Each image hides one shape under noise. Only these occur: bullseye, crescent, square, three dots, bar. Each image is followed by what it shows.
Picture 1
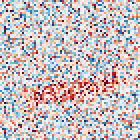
bar
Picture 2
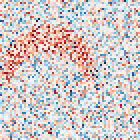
crescent
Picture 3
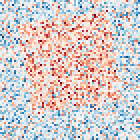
square
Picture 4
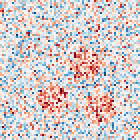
three dots
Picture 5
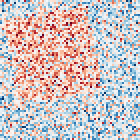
square
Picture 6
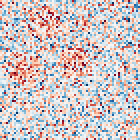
three dots
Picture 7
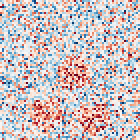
three dots
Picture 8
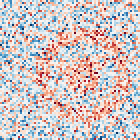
bullseye
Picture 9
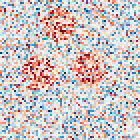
three dots
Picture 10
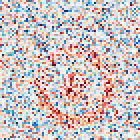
bullseye
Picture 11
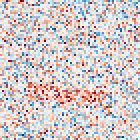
bar
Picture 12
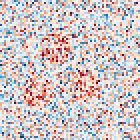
three dots
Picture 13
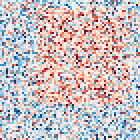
square
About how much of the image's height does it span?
two thirds
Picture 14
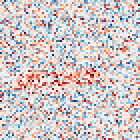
bar
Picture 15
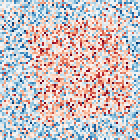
square
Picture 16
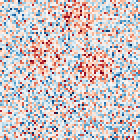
three dots
